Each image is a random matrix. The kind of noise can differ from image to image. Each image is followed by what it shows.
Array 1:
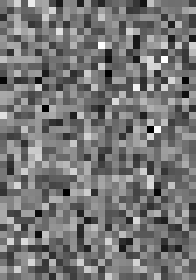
independent entries
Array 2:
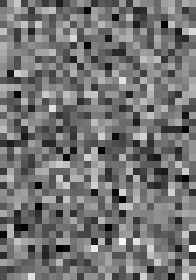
independent entries
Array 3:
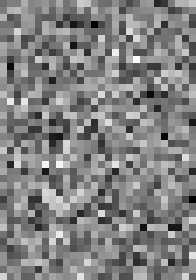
independent entries
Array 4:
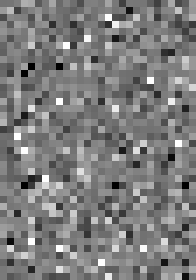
heavy tails
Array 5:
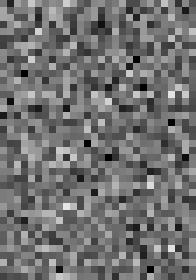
independent entries
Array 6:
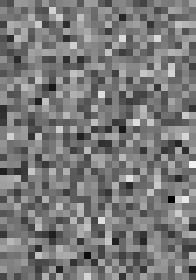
independent entries
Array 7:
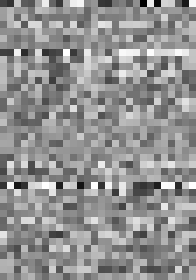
rows of uneven size
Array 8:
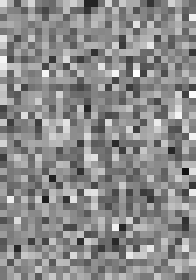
low rank plus noise
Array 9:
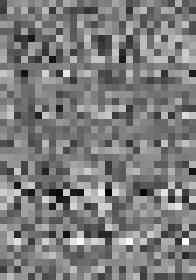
rows of uneven size
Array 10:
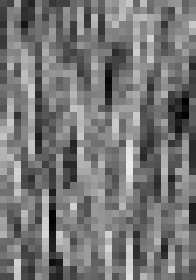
streaked along the columns
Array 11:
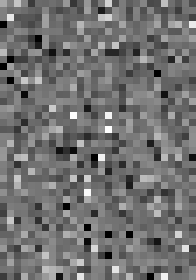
heavy tails
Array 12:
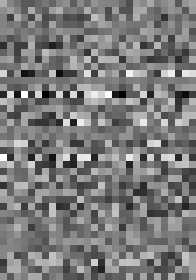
rows of uneven size
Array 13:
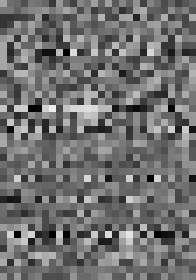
rows of uneven size
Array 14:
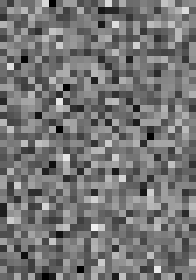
independent entries
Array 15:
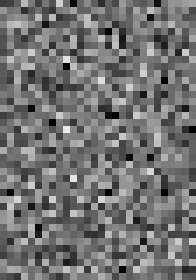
independent entries
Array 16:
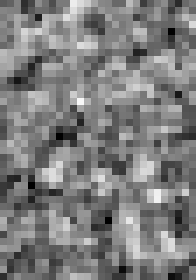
blotchy
